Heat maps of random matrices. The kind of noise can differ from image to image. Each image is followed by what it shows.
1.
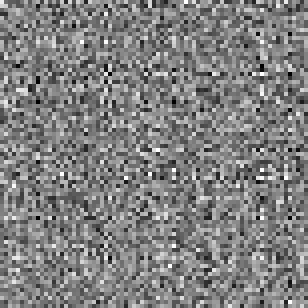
low rank plus noise
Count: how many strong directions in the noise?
three or four
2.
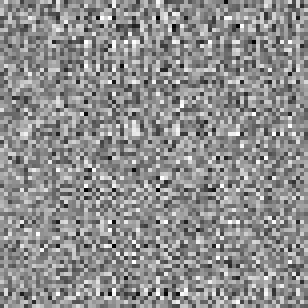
low rank plus noise
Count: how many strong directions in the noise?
two
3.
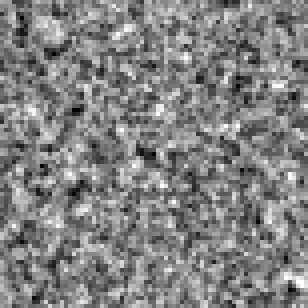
blotchy
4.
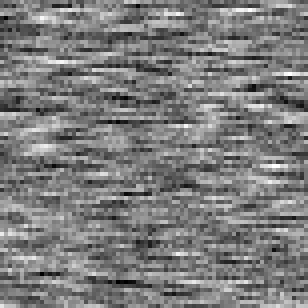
streaked along the rows
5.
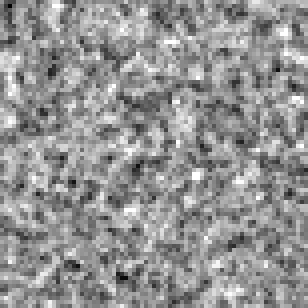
blotchy
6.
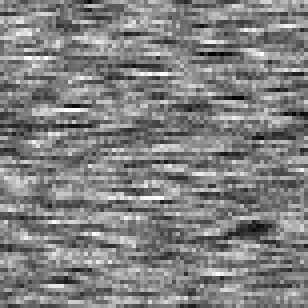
streaked along the rows
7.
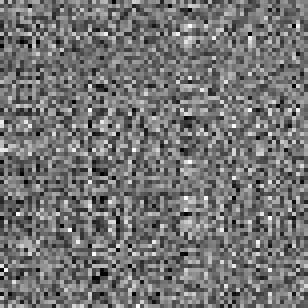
low rank plus noise
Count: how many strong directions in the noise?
one
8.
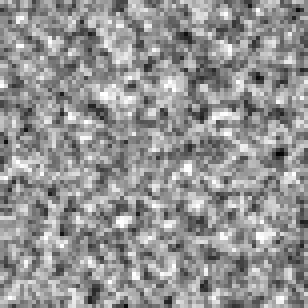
blotchy
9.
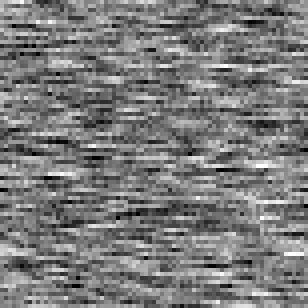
streaked along the rows
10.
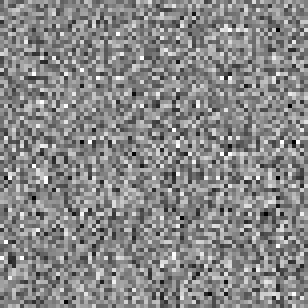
low rank plus noise
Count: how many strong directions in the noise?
five to eight
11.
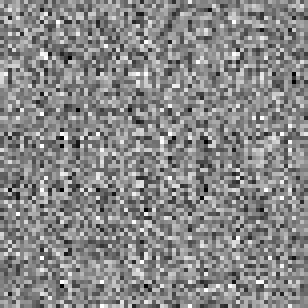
low rank plus noise
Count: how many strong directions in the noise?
five to eight
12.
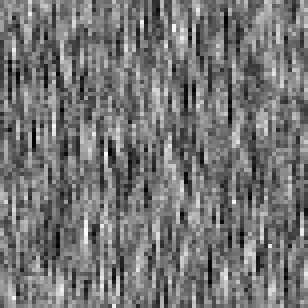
streaked along the columns
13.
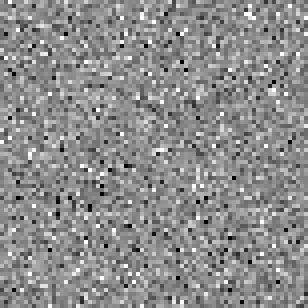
heavy tails
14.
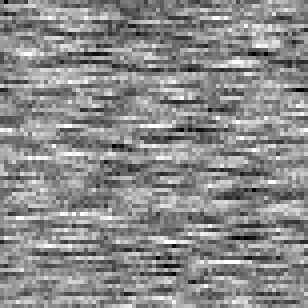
streaked along the rows
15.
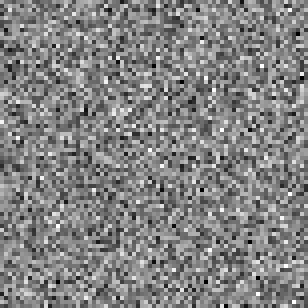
independent entries
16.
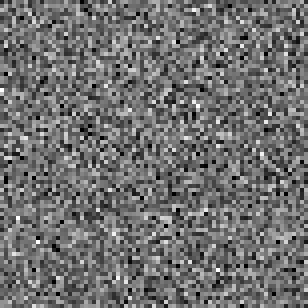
independent entries
